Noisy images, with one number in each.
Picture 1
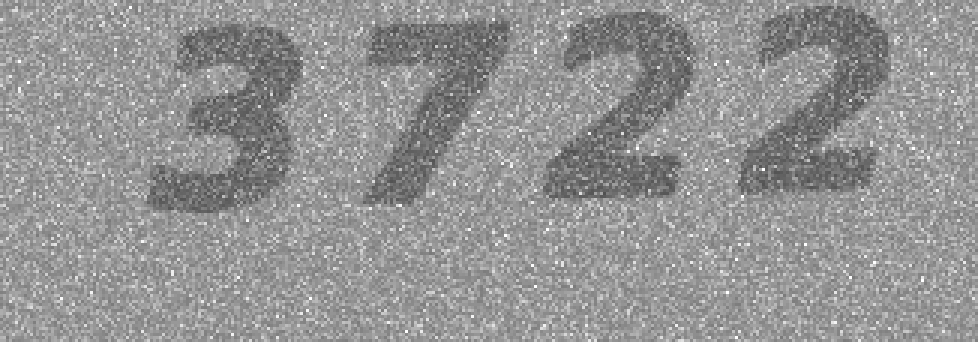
3722
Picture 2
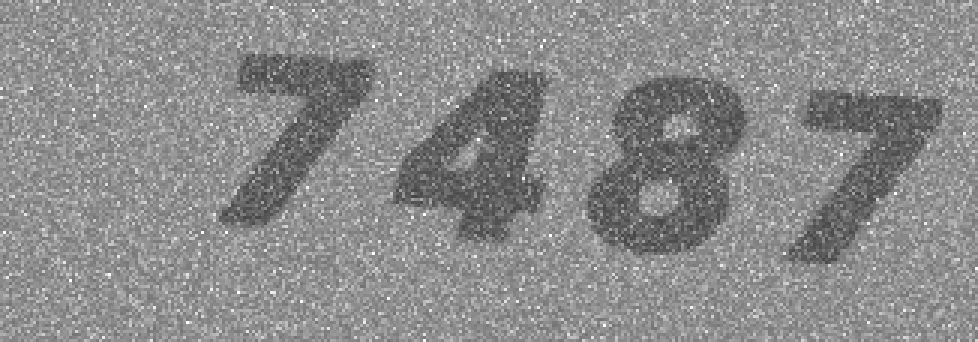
7487
